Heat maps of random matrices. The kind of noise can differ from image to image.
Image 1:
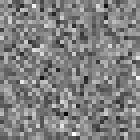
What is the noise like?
independent entries
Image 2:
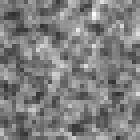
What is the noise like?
blotchy
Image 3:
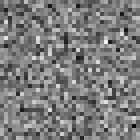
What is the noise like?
independent entries
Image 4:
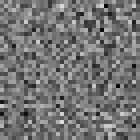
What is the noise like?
low rank plus noise
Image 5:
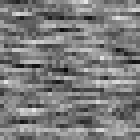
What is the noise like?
streaked along the rows
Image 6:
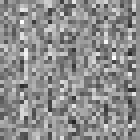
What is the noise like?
columns of uneven size
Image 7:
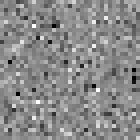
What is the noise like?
heavy tails
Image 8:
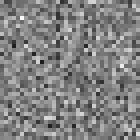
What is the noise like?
independent entries
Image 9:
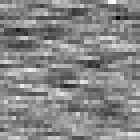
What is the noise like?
streaked along the rows
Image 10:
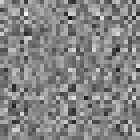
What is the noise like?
low rank plus noise
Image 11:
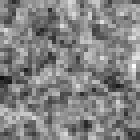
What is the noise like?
blotchy
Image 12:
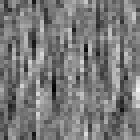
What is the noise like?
streaked along the columns
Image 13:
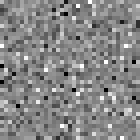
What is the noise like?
heavy tails
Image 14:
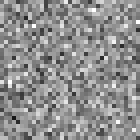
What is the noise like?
independent entries
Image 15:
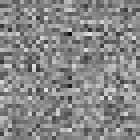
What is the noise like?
low rank plus noise
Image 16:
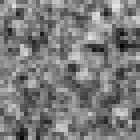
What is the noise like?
blotchy
